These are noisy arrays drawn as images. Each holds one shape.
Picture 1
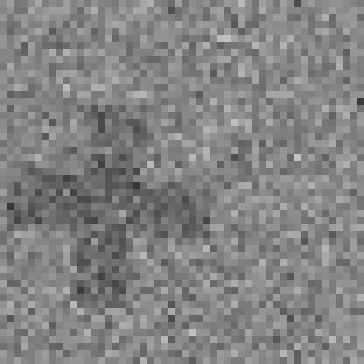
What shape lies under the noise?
cross
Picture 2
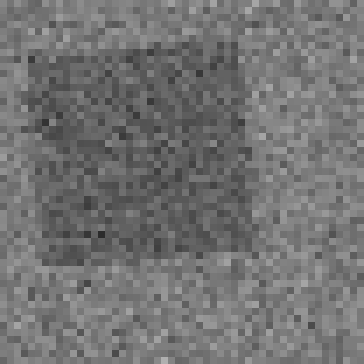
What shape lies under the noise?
square
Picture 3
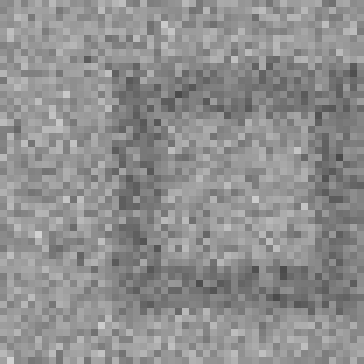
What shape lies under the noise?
square frame
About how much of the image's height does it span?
two thirds
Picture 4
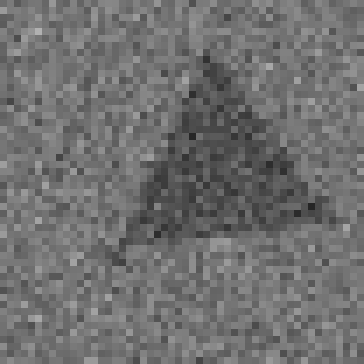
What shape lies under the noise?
triangle
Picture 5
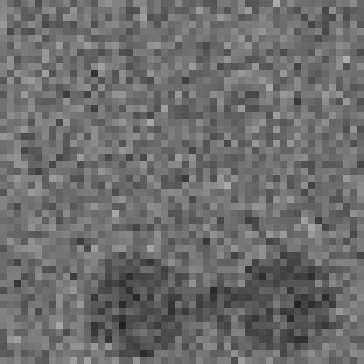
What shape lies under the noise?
dumbbell
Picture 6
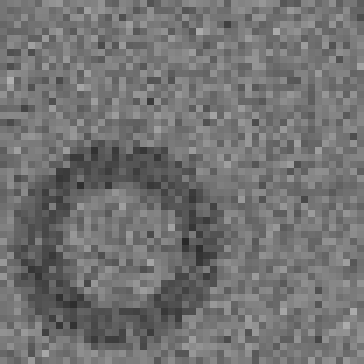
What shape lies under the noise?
ring
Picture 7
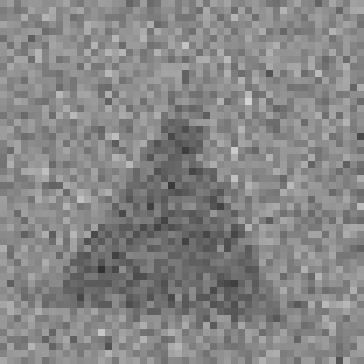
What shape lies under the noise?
triangle
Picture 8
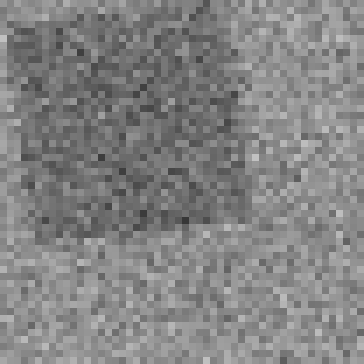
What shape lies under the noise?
square
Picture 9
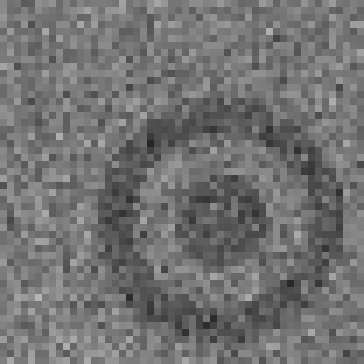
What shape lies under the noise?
bullseye
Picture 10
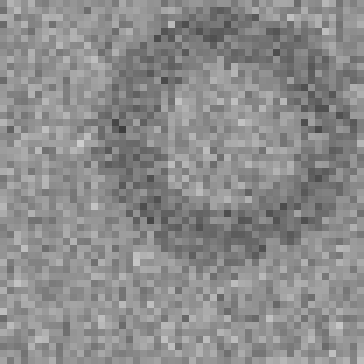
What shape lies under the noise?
ring
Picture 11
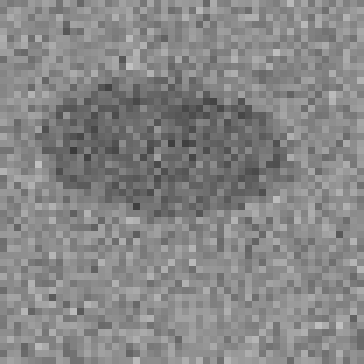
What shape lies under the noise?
ellipse
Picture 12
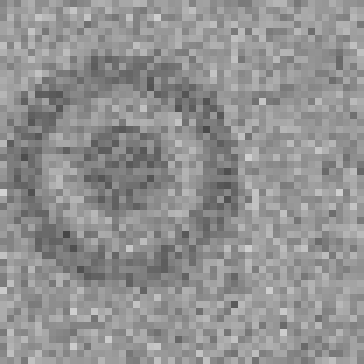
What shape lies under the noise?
bullseye
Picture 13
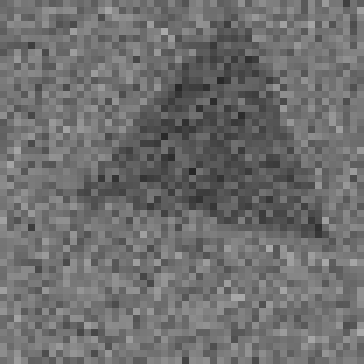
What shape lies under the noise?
triangle
